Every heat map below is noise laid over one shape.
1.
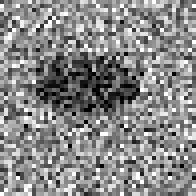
dark ellipse
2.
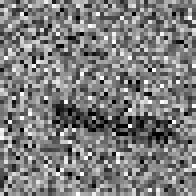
dark bar
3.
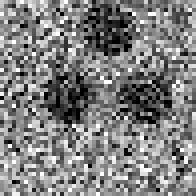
dark three dots
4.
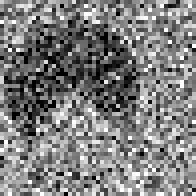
dark disc with a wedge cut out
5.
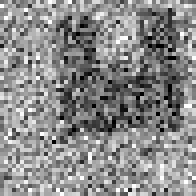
dark square with a notch
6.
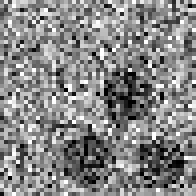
dark three dots
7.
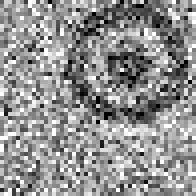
dark bullseye
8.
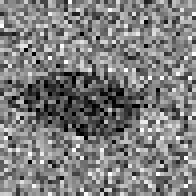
dark ellipse
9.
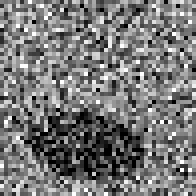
dark ellipse
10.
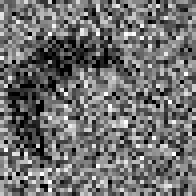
dark crescent
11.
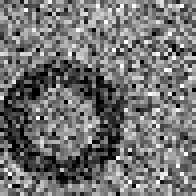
dark ring
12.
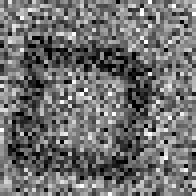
dark square frame
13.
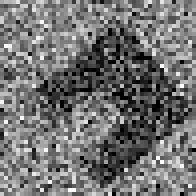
dark square with a notch
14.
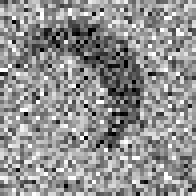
dark crescent
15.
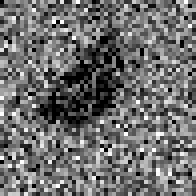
dark half disc
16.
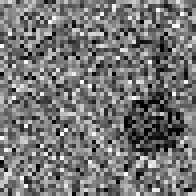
dark lollipop
